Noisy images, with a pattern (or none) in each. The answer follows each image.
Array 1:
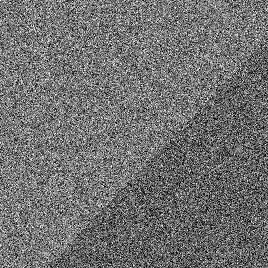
a sharp edge
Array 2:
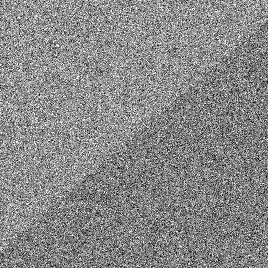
a sharp edge
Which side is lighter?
top left
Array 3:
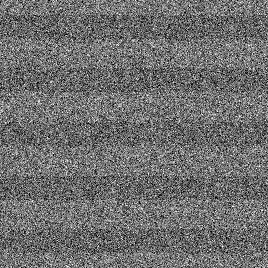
horizontal stripes
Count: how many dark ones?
5
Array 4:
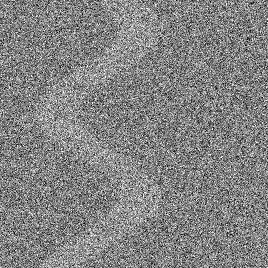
a wavy band
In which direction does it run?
top to bottom
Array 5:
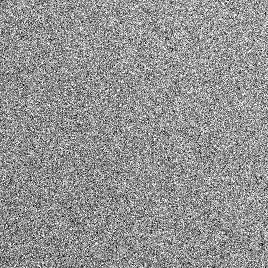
a smooth slope
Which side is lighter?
top right
